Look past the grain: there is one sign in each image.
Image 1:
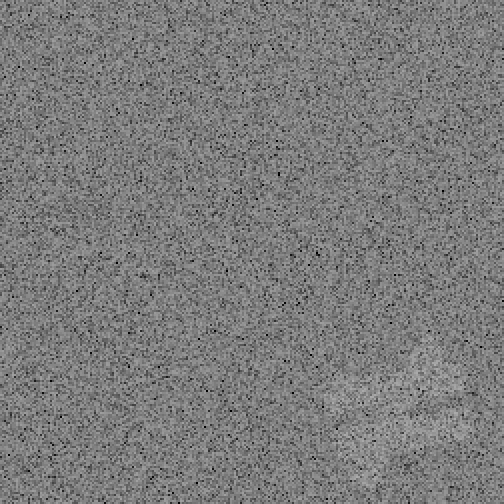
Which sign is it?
not-equal sign
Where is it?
bottom right
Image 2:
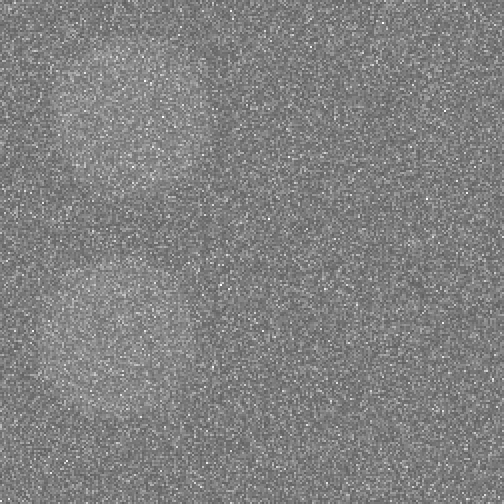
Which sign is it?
colon
